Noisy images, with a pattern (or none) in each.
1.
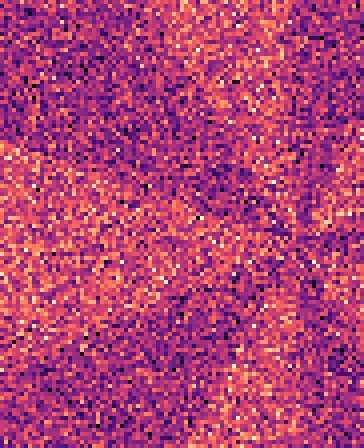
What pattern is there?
spokes from one point
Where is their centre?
middle right
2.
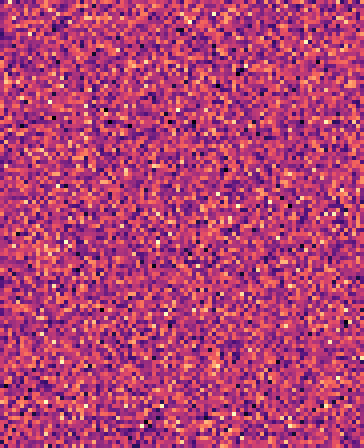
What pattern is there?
only noise
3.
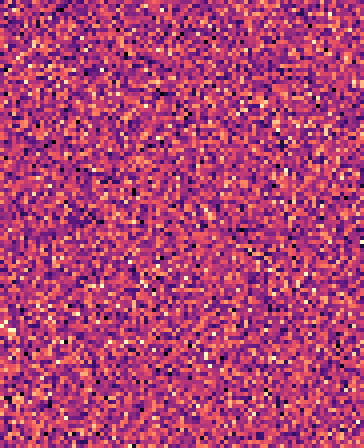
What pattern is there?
only noise
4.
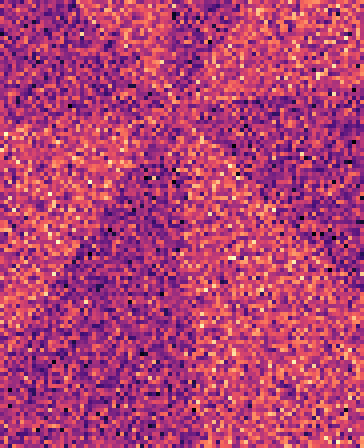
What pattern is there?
spokes from one point
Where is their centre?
top middle
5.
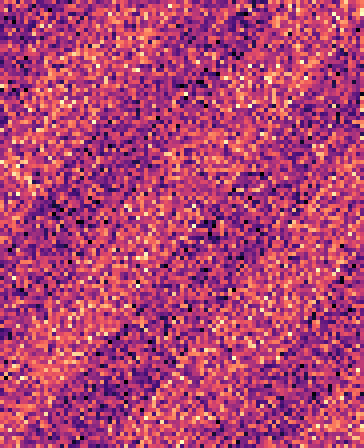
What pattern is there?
diagonal stripes
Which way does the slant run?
bottom left to top right
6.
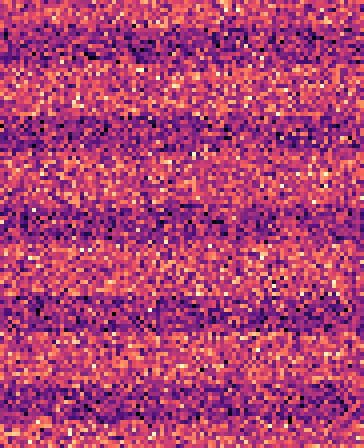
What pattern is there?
horizontal stripes
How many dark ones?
5
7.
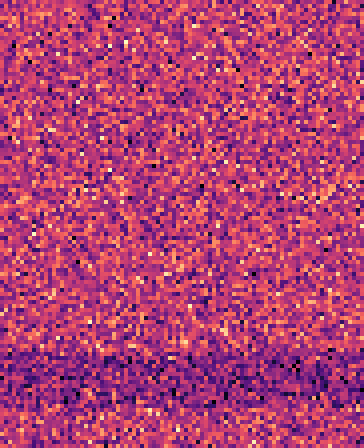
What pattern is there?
one horizontal stripe
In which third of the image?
bottom
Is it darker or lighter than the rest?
darker
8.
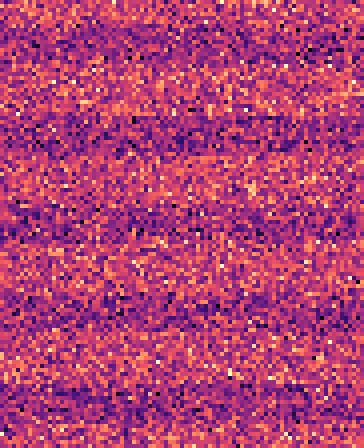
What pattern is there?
horizontal stripes
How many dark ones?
5
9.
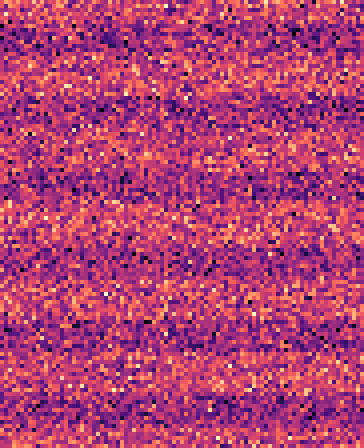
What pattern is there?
horizontal stripes
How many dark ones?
6
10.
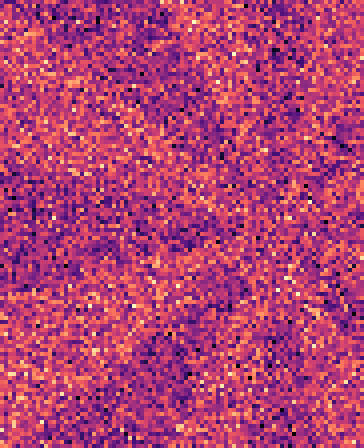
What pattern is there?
spokes from one point
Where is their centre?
middle right
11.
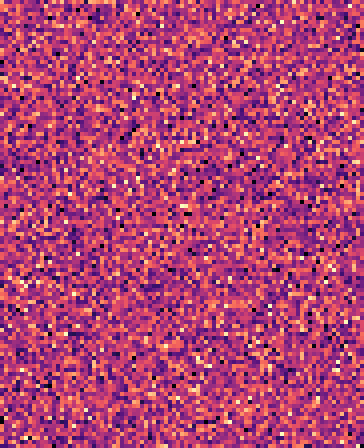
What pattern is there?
only noise
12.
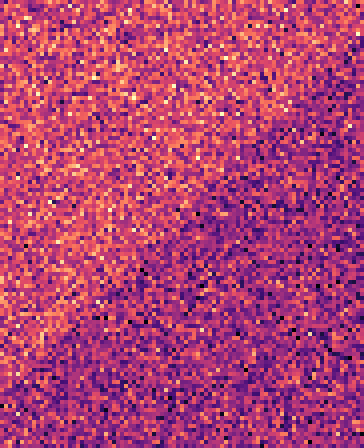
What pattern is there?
a sharp edge
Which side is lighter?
top left
